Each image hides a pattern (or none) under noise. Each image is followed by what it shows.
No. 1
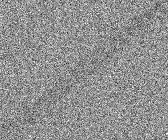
a diagonal band
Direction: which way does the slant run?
bottom left to top right
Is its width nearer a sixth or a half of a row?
a sixth
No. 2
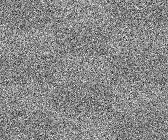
a checkerboard
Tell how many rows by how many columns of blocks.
5 by 3
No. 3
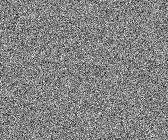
only noise
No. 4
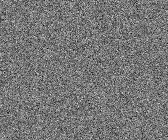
only noise
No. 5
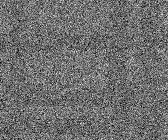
bands of rows crossing bands of columns
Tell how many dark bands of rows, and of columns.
3 and 3
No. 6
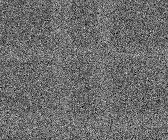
bands of rows crossing bands of columns
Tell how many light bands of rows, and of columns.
2 and 2
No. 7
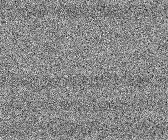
bands of rows
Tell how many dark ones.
4
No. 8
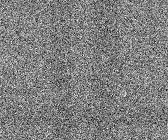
bands of rows crossing bands of columns
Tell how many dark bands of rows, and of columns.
1 and 2
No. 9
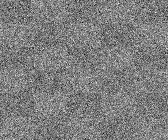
a checkerboard
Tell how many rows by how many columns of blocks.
6 by 5
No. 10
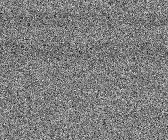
bands of rows
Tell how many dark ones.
2
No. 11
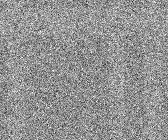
bands of rows crossing bands of columns
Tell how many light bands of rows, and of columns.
1 and 3
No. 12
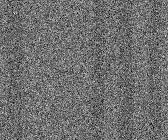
bands of columns
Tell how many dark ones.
4
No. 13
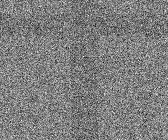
bands of rows crossing bands of columns
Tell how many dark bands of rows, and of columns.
1 and 1
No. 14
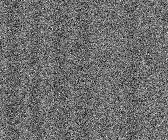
bands of columns
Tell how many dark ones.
5
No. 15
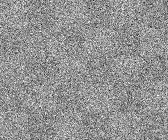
a checkerboard
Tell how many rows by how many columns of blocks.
5 by 6
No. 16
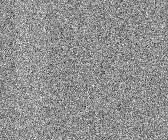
one band of columns
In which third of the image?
left
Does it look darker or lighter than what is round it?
lighter
